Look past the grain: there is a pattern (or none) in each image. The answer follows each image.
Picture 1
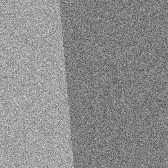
a sharp edge
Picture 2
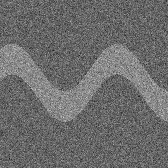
a wavy band
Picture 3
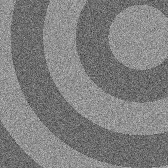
rings round one point
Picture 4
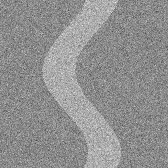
a wavy band
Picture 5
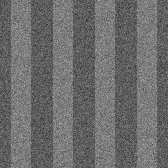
vertical stripes
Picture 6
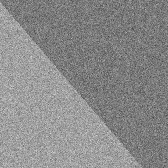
a sharp edge
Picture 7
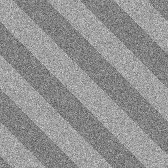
diagonal stripes
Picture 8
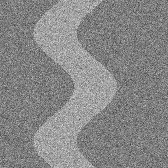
a wavy band
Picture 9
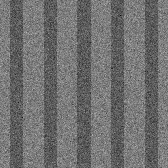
vertical stripes
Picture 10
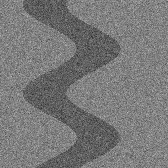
a wavy band
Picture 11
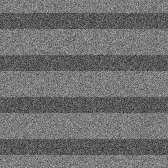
horizontal stripes
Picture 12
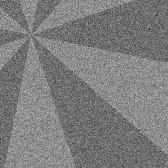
spokes from one point
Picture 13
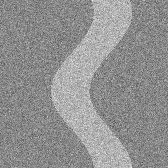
a wavy band
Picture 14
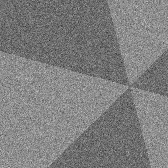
spokes from one point
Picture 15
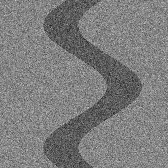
a wavy band
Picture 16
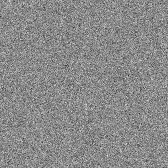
only noise
